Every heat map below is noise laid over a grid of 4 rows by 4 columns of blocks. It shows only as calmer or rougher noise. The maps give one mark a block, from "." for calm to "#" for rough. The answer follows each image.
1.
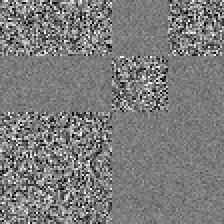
# # . #
. . # .
# # . .
# # . .
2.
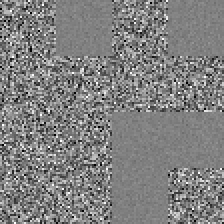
# . # .
# # # #
# # . .
# # . #
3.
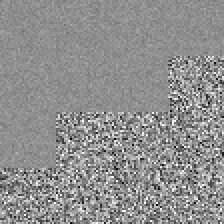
. . . .
. . . #
. # # #
# # # #
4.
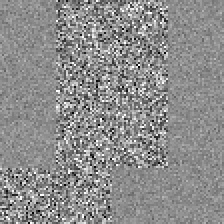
. # # .
. # # .
. # # .
# # . .
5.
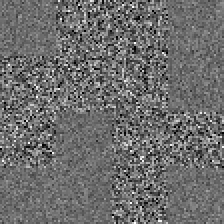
. # # .
# # # .
# . # #
. . # .
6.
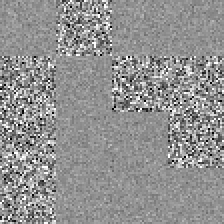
. # . .
# . # #
# . . #
# . . .
